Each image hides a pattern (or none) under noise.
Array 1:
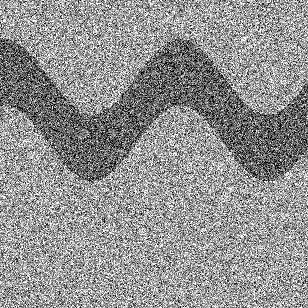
a wavy band
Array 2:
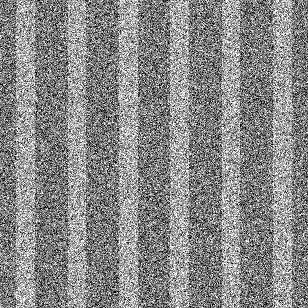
vertical stripes
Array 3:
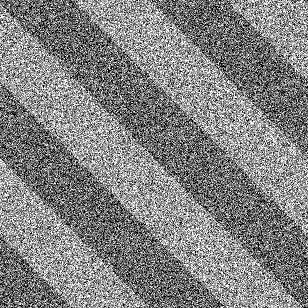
diagonal stripes
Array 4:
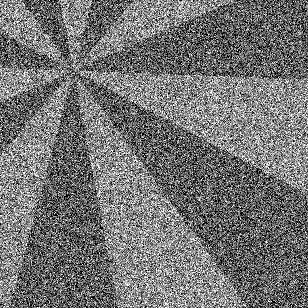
spokes from one point
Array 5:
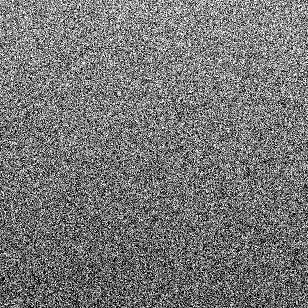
a smooth slope
